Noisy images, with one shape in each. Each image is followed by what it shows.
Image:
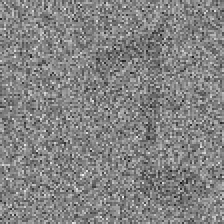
musical note
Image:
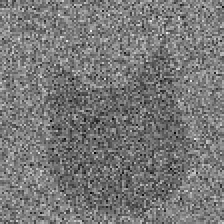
cat's head
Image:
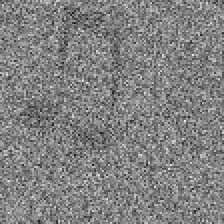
pair of musical notes
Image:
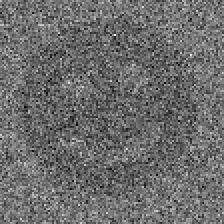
smiling face
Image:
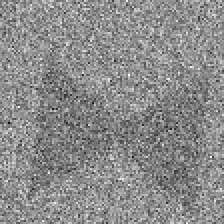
bow tie
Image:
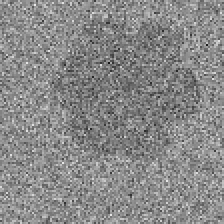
flower
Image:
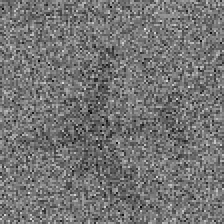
airplane
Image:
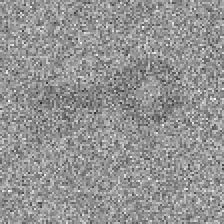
key
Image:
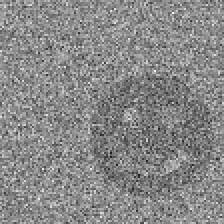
smiling face
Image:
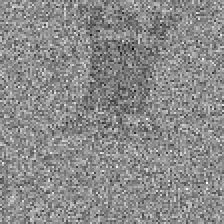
chess rook
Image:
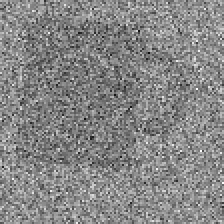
cup
